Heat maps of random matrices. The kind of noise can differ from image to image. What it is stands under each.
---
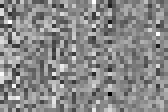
columns of uneven size
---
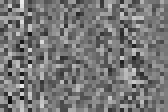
columns of uneven size
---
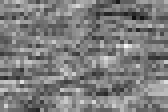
streaked along the rows
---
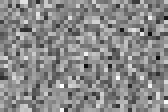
low rank plus noise
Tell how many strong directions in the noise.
five to eight
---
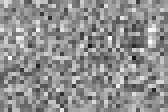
low rank plus noise
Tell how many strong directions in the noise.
one
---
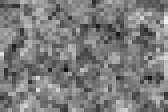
blotchy
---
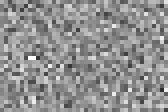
low rank plus noise
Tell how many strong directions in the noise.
five to eight
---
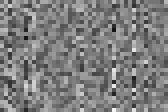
columns of uneven size
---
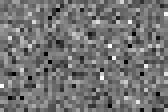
heavy tails
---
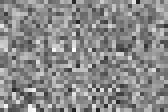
low rank plus noise
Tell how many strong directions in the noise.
two
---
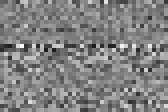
rows of uneven size
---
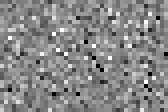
heavy tails
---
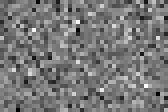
heavy tails
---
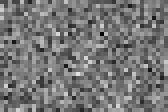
independent entries
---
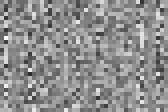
columns of uneven size
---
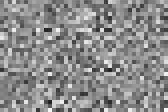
low rank plus noise
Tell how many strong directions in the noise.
one
